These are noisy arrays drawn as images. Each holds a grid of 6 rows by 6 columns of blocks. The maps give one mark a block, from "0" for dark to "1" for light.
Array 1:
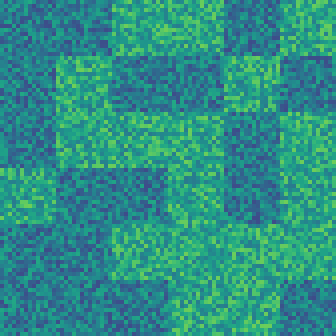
001101
010010
011101
100101
001111
000110
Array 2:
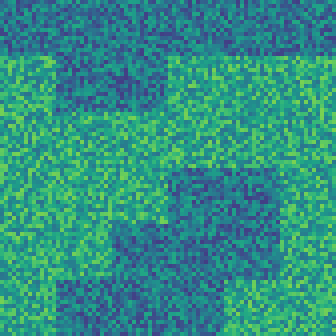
000000
100111
111111
111001
110001
100011
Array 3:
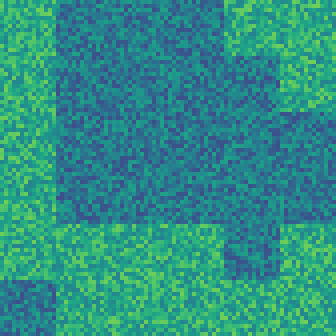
100011
100001
100000
100000
111101
011111
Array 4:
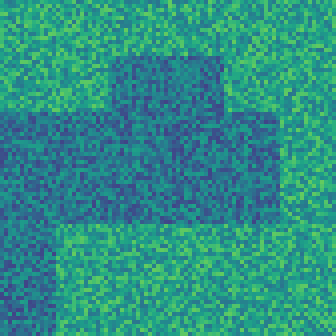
111111
110011
000001
000001
011111
011111
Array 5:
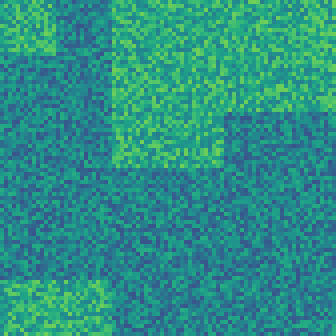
101111
001111
001100
000000
000000
110000
